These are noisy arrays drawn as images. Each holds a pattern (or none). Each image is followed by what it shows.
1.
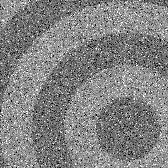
rings round one point
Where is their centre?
bottom right
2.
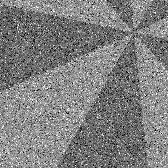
spokes from one point
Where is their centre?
top right
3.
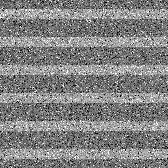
horizontal stripes
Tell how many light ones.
6
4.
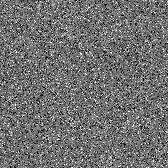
only noise
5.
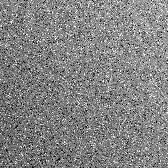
a smooth slope
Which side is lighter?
top right
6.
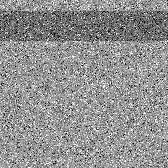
one horizontal stripe
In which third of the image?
top
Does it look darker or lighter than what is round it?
darker
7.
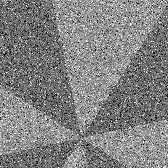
spokes from one point
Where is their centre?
bottom middle
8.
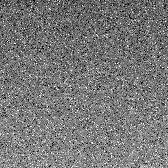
a smooth slope
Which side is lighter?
bottom
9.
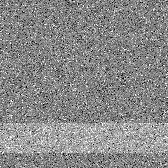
one horizontal stripe
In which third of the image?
bottom
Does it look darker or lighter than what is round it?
lighter
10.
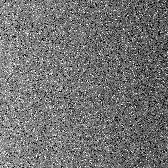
a smooth slope
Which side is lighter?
left
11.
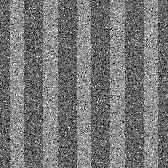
vertical stripes
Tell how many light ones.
5
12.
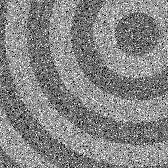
rings round one point
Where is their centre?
top right
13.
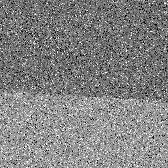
a sharp edge
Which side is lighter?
bottom
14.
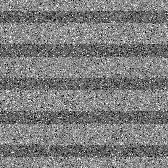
horizontal stripes
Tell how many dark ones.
5
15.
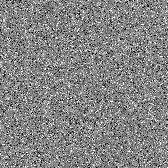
only noise
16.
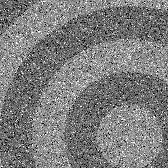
rings round one point
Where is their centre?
bottom right
